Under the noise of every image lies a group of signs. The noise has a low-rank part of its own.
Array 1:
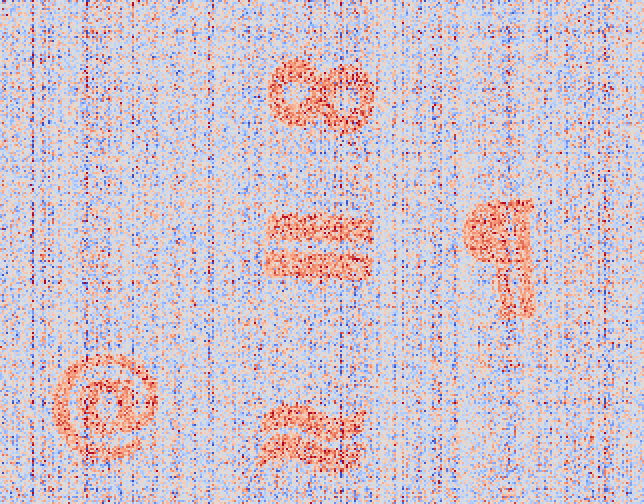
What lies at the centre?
equals sign
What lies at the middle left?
nothing
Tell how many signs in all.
5
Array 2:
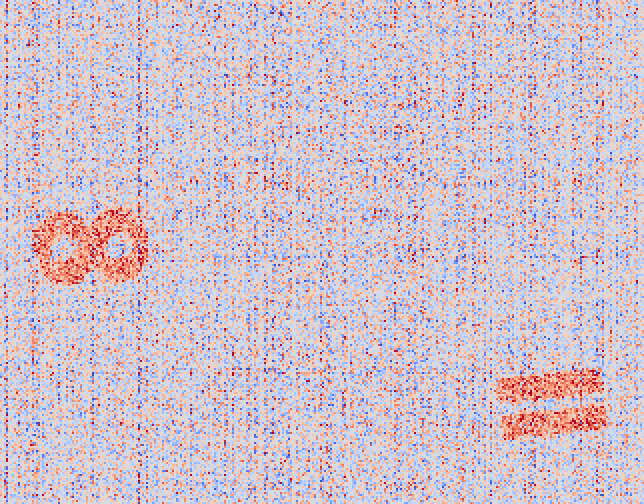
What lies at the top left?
nothing
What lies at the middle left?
infinity sign
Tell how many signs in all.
2
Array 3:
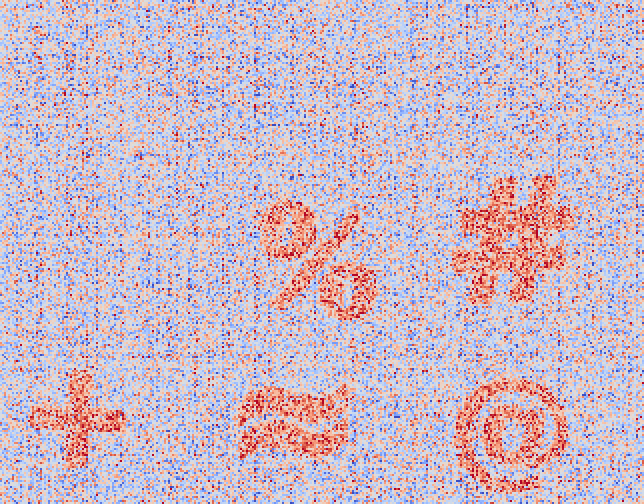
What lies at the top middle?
nothing
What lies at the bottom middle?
approximately sign
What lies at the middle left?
nothing
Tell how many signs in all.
5
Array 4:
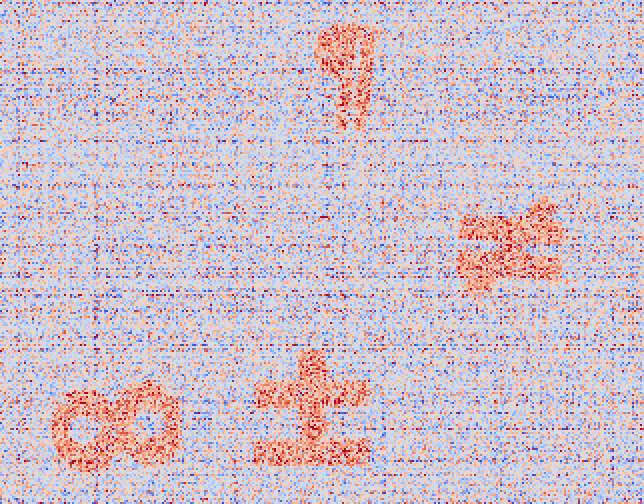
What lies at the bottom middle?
plus-minus sign
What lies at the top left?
nothing
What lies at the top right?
nothing
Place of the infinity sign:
bottom left
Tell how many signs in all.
4
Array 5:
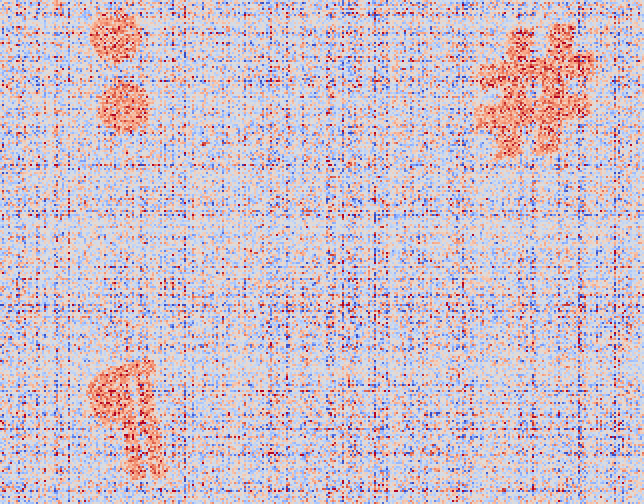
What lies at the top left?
colon
